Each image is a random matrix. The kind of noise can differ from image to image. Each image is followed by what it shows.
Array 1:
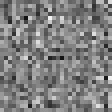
low rank plus noise
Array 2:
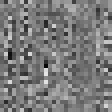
columns of uneven size
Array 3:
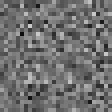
low rank plus noise
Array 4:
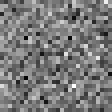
independent entries
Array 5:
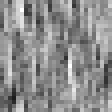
streaked along the columns
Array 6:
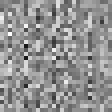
columns of uneven size
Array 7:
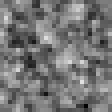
blotchy
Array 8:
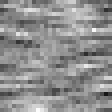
streaked along the rows
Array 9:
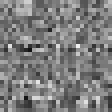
low rank plus noise
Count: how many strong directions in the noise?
two
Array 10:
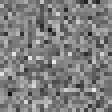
independent entries
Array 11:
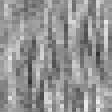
streaked along the columns
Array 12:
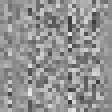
columns of uneven size
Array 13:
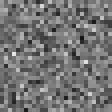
independent entries
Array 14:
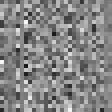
columns of uneven size
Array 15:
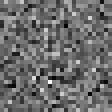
independent entries
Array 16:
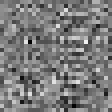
low rank plus noise
